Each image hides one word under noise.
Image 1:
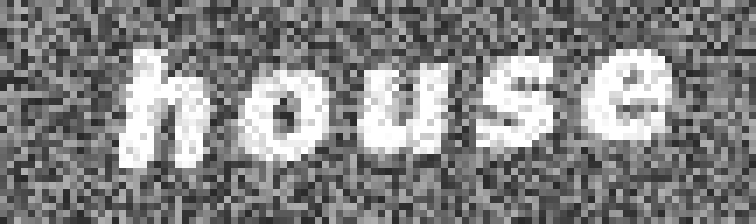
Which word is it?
house
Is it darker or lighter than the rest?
lighter
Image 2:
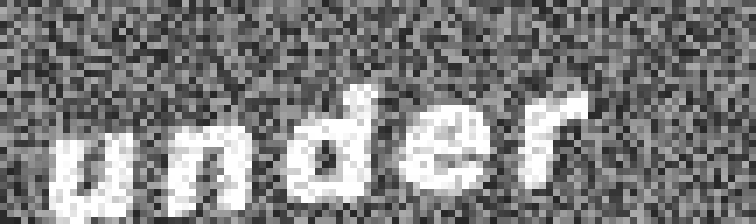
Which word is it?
under
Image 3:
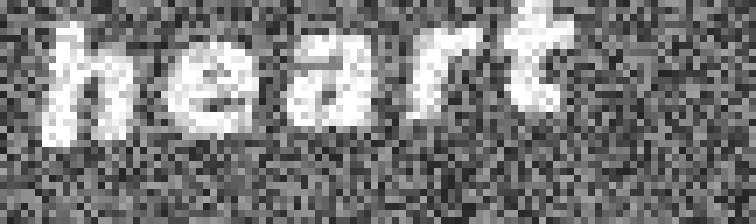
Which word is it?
heart
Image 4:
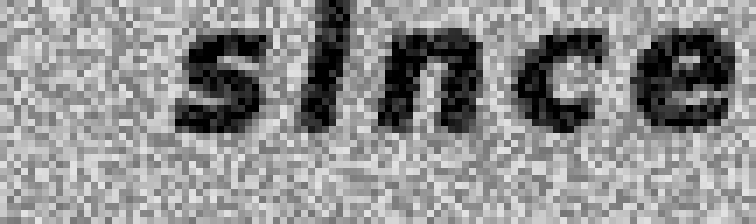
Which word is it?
since
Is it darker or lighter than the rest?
darker
